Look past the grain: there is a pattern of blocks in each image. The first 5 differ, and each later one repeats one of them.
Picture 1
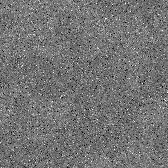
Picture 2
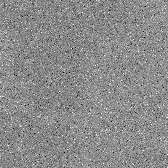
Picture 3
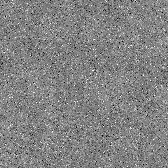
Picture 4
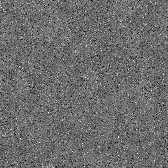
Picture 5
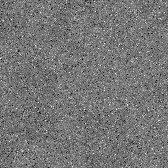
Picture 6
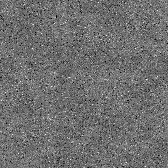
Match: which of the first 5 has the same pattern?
3
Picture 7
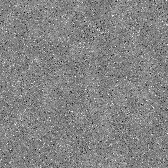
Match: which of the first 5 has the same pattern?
4
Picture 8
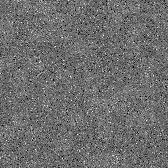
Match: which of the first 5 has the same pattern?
4
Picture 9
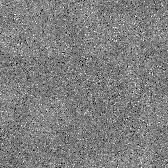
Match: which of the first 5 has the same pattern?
1
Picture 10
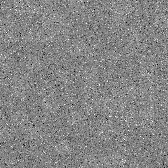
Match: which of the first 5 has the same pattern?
4
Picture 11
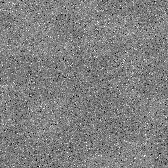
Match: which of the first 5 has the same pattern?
1
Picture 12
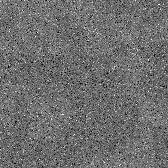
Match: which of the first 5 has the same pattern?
1
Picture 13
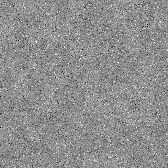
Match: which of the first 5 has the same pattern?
4
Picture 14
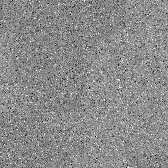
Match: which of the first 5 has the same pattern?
2
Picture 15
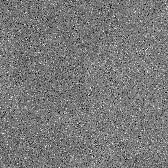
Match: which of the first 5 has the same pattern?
2
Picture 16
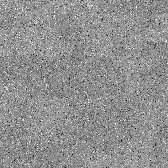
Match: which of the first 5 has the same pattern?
1
